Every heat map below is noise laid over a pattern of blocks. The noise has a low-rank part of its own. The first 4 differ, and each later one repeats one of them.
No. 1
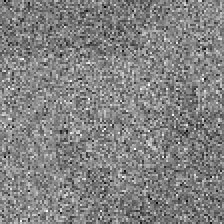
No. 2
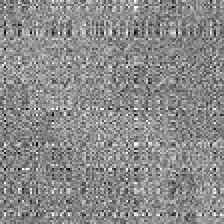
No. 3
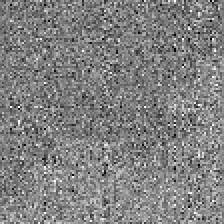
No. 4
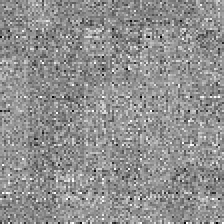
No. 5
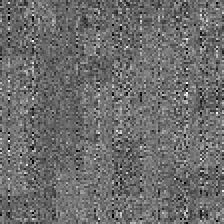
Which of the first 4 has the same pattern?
4
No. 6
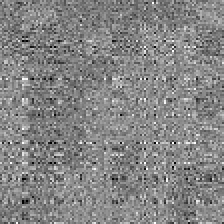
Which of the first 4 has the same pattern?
4
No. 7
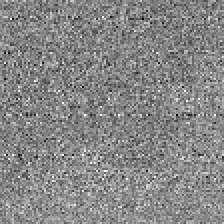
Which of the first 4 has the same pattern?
3
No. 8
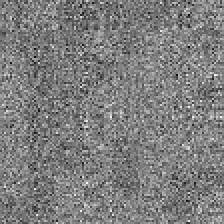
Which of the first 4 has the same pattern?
4
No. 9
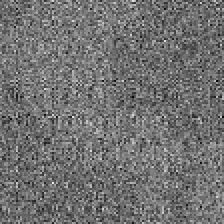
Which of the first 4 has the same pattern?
2
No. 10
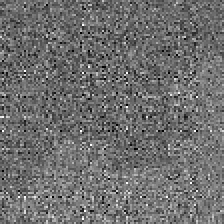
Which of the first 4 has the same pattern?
3
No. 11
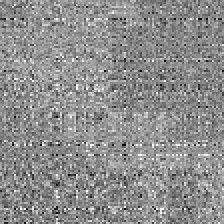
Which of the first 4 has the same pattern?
2
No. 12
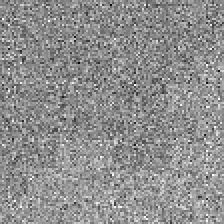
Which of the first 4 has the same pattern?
3
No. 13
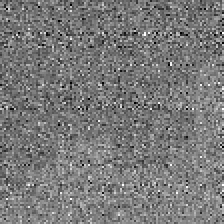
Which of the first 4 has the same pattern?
3
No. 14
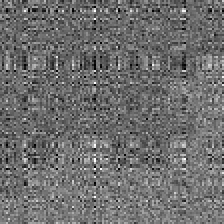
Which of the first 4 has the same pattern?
3
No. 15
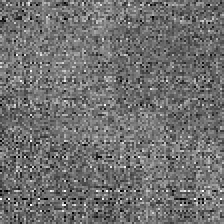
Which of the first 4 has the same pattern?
2
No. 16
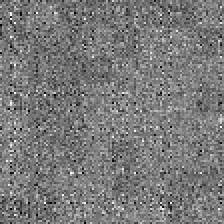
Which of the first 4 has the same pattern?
4
